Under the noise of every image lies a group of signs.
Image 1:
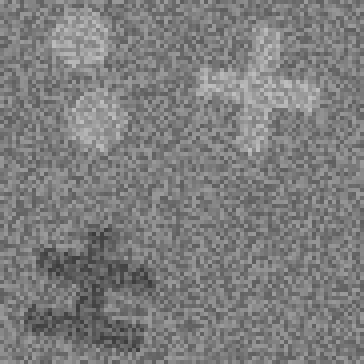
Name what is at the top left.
colon
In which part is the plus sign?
top right
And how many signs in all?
3
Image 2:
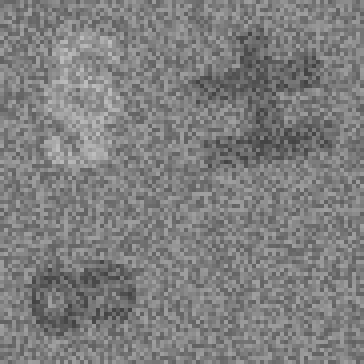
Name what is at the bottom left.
infinity sign
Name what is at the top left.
section sign
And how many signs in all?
3
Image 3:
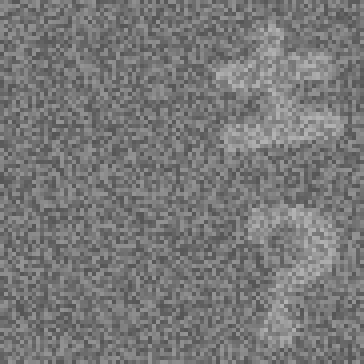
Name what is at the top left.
nothing
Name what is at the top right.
plus-minus sign
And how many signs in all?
2
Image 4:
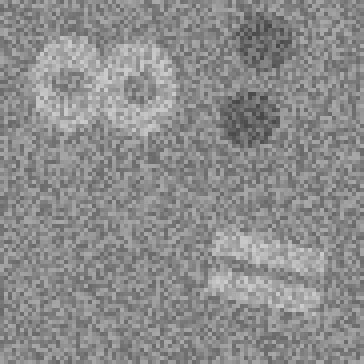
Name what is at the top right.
colon
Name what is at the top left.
infinity sign
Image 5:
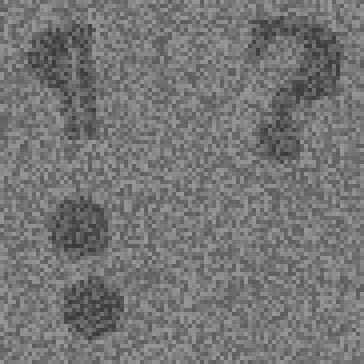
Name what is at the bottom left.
colon
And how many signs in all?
3
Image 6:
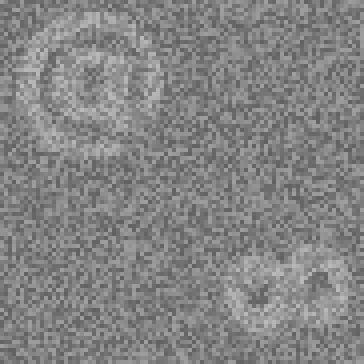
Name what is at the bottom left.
nothing
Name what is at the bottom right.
infinity sign
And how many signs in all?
2
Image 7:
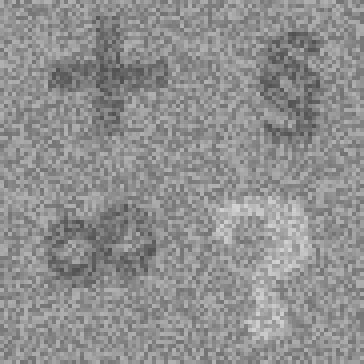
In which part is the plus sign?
top left
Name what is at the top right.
section sign
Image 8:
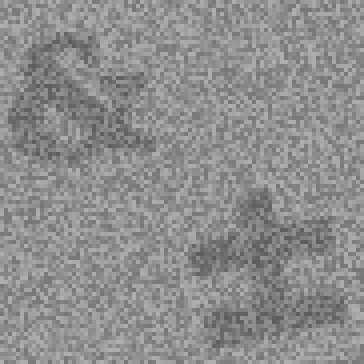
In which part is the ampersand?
top left
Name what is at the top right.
nothing
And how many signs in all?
2
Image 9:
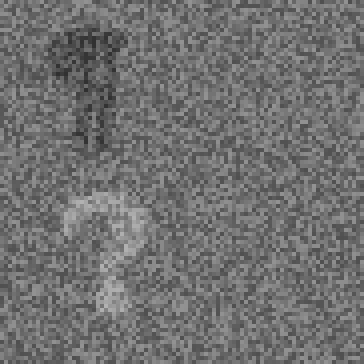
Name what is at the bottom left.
question mark
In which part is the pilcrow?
top left
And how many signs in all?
2
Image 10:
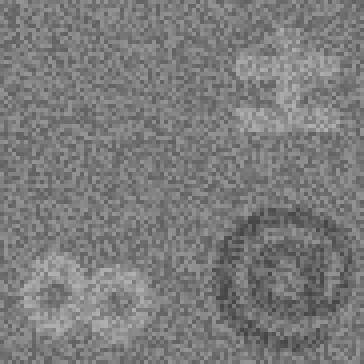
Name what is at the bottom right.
at sign
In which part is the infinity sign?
bottom left
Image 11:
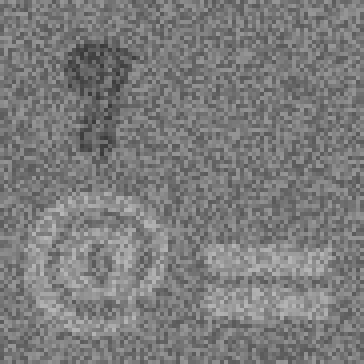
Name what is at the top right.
nothing
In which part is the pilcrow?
top left
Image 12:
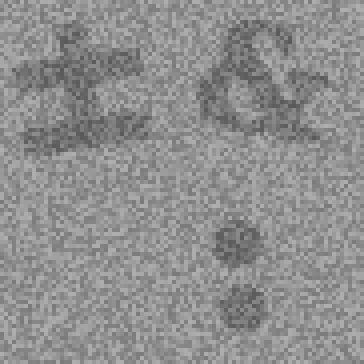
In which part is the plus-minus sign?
top left
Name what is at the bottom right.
colon
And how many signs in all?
3
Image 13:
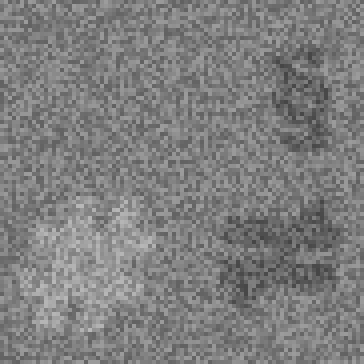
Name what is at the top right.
section sign
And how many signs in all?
3
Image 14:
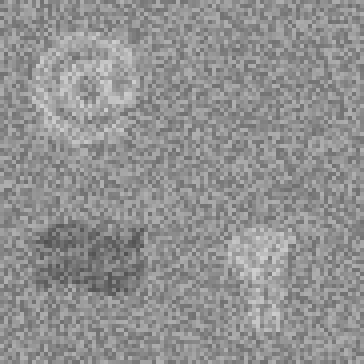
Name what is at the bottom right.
pilcrow
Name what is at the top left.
at sign
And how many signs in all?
3
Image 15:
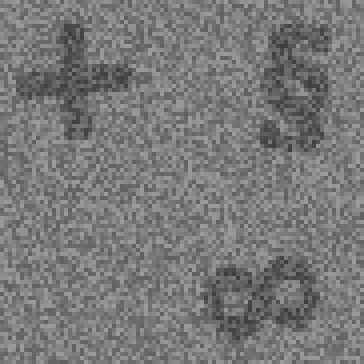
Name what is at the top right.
section sign
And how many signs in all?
3
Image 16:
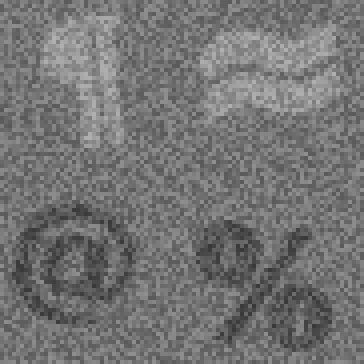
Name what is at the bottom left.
at sign
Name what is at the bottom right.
percent sign
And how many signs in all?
4
